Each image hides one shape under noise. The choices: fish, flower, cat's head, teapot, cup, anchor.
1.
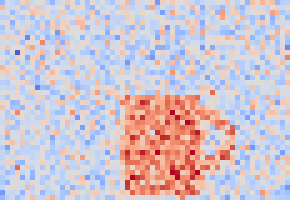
cup
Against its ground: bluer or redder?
redder
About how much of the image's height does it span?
half
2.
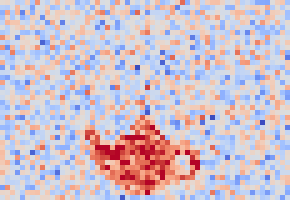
teapot
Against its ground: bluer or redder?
redder
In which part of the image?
bottom middle
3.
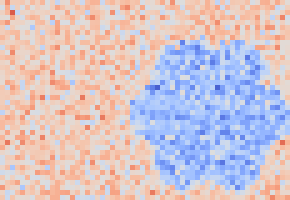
flower
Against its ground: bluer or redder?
bluer
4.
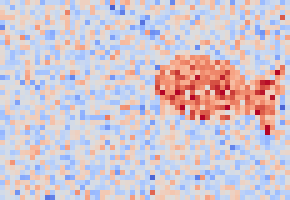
fish
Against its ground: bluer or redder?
redder
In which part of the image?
middle right
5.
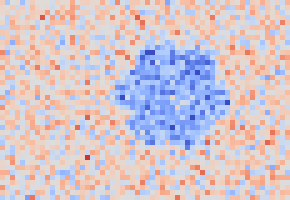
flower
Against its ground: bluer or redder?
bluer
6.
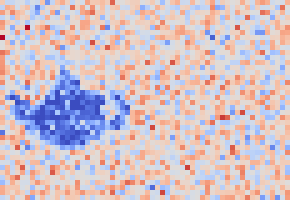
teapot
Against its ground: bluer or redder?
bluer
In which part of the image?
middle left
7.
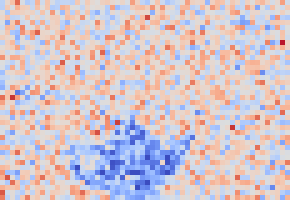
teapot
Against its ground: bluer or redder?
bluer
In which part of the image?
bottom middle
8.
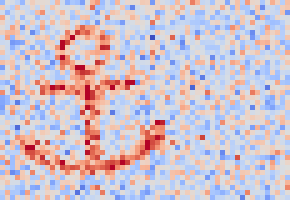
anchor
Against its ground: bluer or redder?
redder
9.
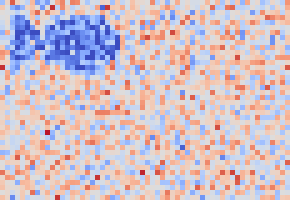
fish
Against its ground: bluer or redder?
bluer
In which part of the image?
top left
